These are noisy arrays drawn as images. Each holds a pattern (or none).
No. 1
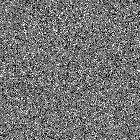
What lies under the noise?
only noise
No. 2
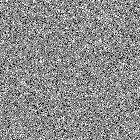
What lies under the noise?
only noise
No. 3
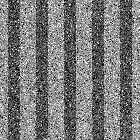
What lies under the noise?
vertical stripes
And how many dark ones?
5
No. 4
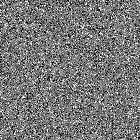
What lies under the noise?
only noise
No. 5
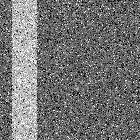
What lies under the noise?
one vertical stripe
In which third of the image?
left
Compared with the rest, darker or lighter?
lighter
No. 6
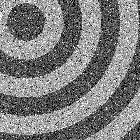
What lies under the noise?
rings round one point
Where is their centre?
top left
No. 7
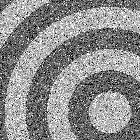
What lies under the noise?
rings round one point
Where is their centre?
bottom right
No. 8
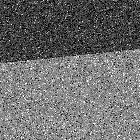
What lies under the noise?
a sharp edge
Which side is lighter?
bottom
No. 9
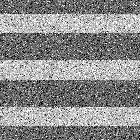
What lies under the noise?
horizontal stripes
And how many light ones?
3
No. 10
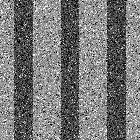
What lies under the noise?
vertical stripes
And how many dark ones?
3
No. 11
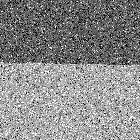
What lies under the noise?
a sharp edge
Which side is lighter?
bottom
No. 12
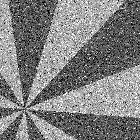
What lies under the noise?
spokes from one point
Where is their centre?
bottom left
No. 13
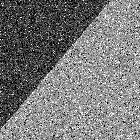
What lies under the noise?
a sharp edge
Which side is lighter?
bottom right
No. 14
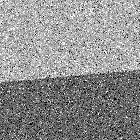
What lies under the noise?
a sharp edge
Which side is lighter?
top
